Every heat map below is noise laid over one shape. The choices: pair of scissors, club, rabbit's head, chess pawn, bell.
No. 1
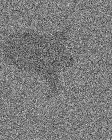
bell
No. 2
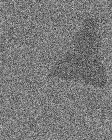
chess pawn
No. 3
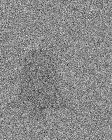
bell
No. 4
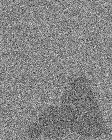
chess pawn
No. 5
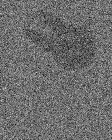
rabbit's head
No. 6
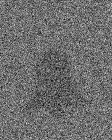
bell
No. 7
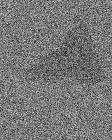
chess pawn
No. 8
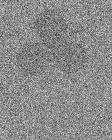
club
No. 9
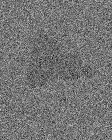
chess pawn
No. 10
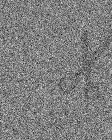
pair of scissors
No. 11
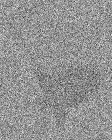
bell
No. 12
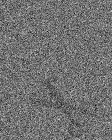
pair of scissors
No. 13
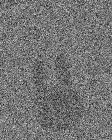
rabbit's head
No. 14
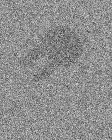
rabbit's head
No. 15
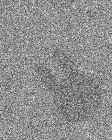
rabbit's head
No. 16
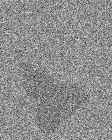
chess pawn
